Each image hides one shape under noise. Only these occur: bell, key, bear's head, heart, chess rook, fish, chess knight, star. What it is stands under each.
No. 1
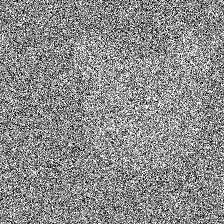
bear's head
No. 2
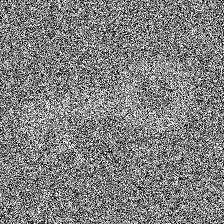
key
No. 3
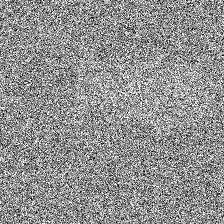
fish
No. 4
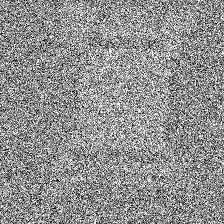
chess rook
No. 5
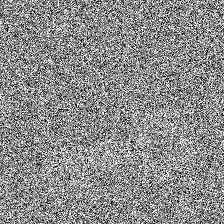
key
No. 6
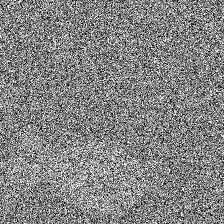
fish
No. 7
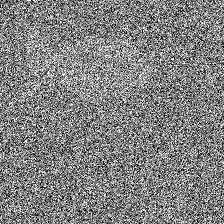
fish
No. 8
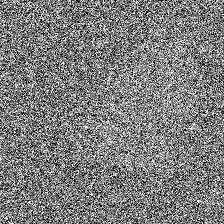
chess knight
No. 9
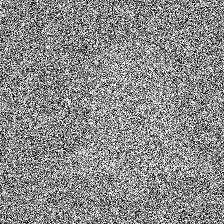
bell
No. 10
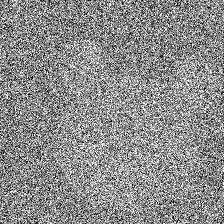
bear's head
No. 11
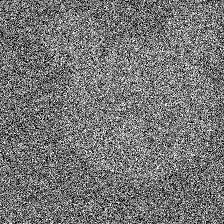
bear's head
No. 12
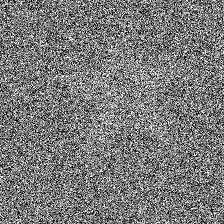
star
